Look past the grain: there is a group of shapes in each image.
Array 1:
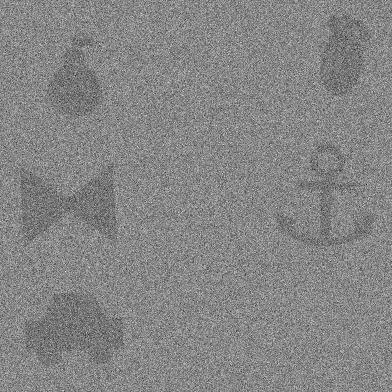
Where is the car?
bottom left
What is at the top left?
pear
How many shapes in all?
5
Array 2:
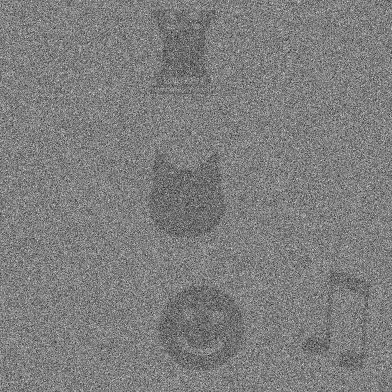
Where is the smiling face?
bottom middle
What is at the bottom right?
pair of musical notes
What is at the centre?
cat's head
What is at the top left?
nothing
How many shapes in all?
4
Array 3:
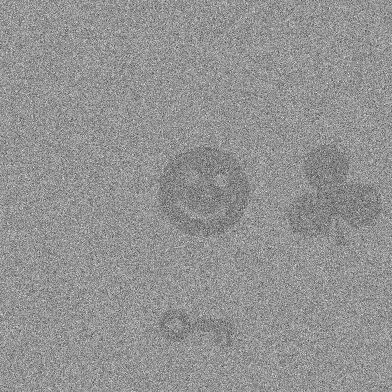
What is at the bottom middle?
key
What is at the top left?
nothing
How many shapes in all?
3
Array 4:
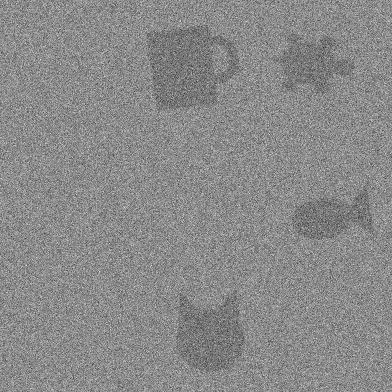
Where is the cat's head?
bottom middle
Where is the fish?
middle right
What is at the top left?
nothing
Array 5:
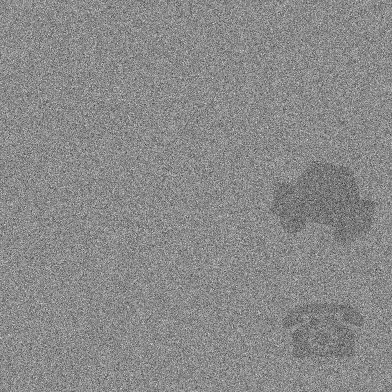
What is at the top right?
nothing
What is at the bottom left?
nothing
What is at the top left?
nothing
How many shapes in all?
2
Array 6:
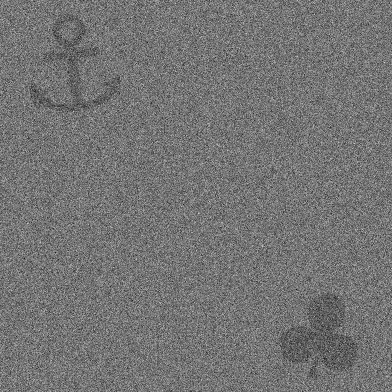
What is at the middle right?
nothing
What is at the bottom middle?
nothing
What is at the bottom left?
nothing
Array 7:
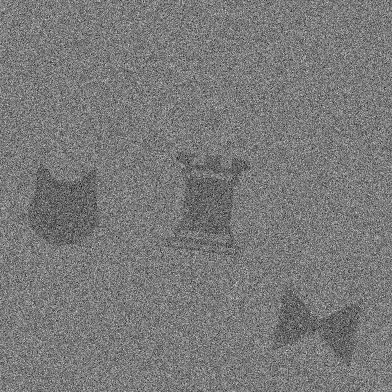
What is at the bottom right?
bow tie
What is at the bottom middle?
nothing
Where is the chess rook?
centre
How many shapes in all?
3
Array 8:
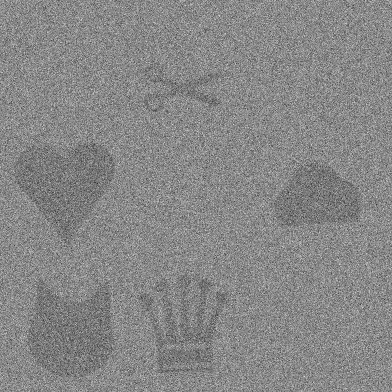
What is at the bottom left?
cat's head
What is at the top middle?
pair of scissors
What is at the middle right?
cloud
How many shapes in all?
5
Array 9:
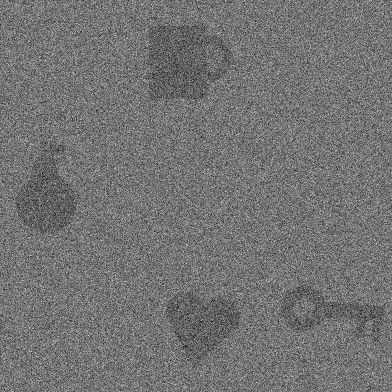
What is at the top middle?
cup
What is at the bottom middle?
heart
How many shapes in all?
4
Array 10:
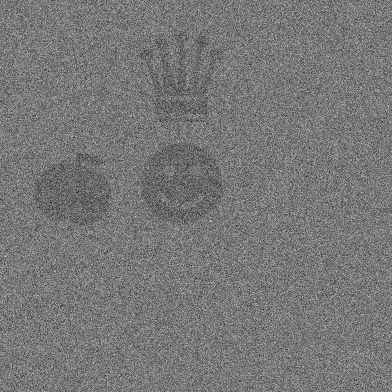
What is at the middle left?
apple
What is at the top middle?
chess queen
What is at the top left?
nothing
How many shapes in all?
3
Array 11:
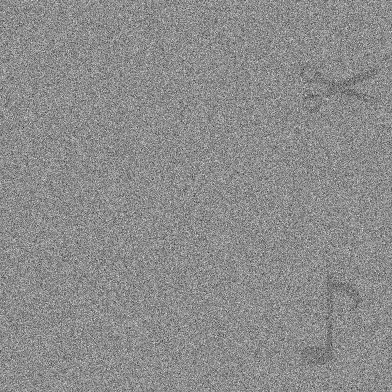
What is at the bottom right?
musical note
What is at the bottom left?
nothing
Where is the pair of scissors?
top right
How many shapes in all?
2
